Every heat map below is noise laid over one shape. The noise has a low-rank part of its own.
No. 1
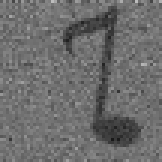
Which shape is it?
musical note
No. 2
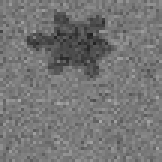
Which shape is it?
turtle
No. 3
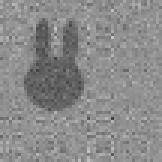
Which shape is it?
rabbit's head
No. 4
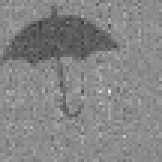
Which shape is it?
umbrella
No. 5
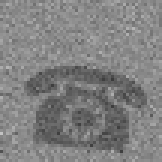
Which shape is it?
telephone
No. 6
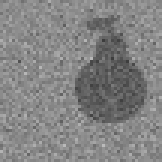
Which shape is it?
pear
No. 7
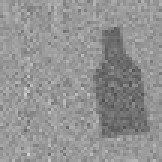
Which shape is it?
bottle
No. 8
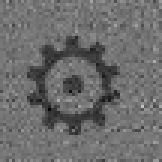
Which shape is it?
gear
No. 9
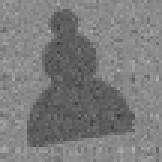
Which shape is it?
chess pawn
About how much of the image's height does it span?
nearly all
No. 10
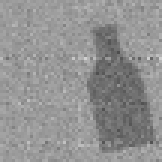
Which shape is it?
bottle
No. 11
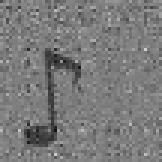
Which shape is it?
musical note
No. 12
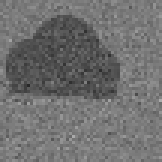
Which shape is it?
cloud
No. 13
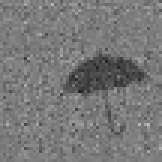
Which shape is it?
umbrella
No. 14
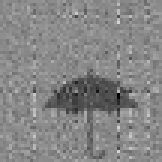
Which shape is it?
umbrella
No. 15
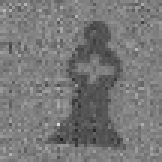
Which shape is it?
chess bishop
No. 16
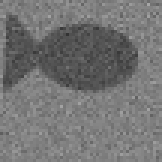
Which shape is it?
fish
